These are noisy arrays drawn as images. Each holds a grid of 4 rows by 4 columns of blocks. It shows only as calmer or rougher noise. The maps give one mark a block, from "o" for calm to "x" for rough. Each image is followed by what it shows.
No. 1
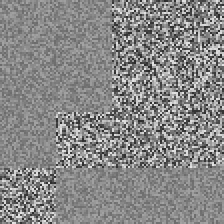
o o x x
o o x x
o x x x
x o o o
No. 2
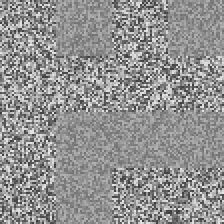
x o x o
x x x x
x o o o
x o x x
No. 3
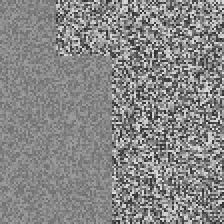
o x x x
o o x x
o o x x
o o x x
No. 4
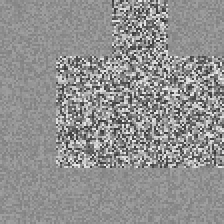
o o x o
o x x x
o x x x
o o o o
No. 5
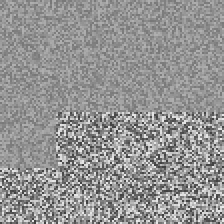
o o o o
o o o o
o x x x
x x x x
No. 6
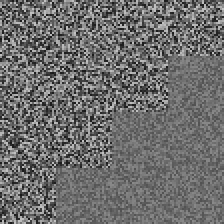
x x x x
x x x o
x x o o
x o o o
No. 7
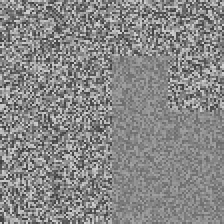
x x x x
x x o x
x x o o
x x o o
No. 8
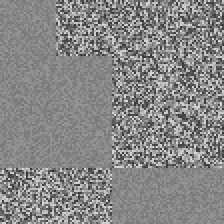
o x x x
o o x x
o o x x
x x o o
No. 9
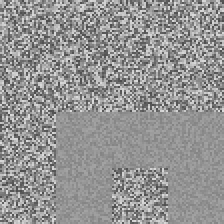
x x x x
x x x x
x o o o
x o x o
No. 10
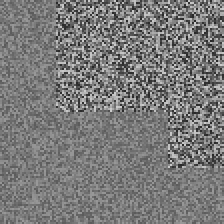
o x x x
o x x x
o o o x
o o o o
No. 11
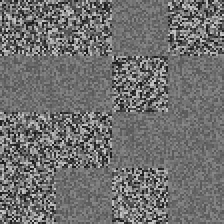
x x o x
o o x o
x x o o
x o x o
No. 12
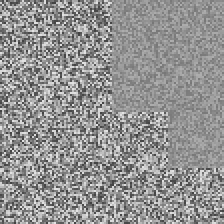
x x o o
x x o o
x x x o
x x x x
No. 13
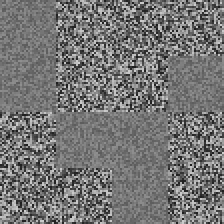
o x x x
o x x o
x o o x
x x o x
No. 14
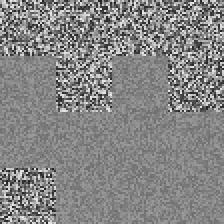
x x x x
o x o x
o o o o
x o o o
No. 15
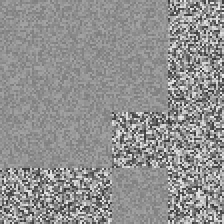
o o o x
o o o x
o o x x
x x o x
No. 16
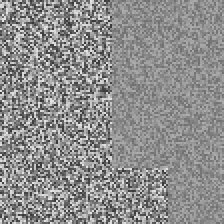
x x o o
x x o o
x x o o
x x x o
